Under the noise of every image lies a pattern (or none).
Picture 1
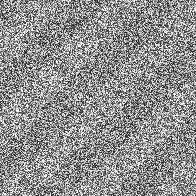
diagonal stripes
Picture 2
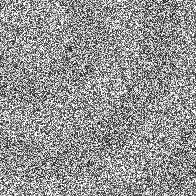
rings round one point
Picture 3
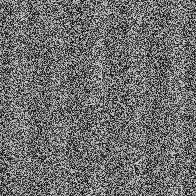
vertical stripes
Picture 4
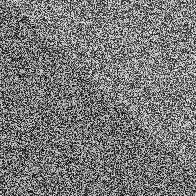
a sharp edge
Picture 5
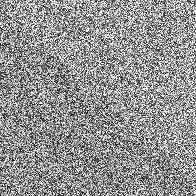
a sharp edge
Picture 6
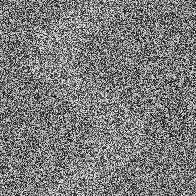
a wavy band
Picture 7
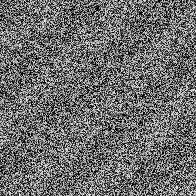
diagonal stripes
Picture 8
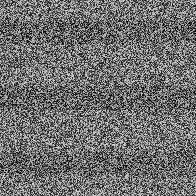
horizontal stripes
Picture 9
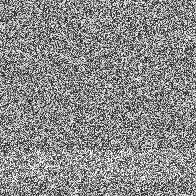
one horizontal stripe
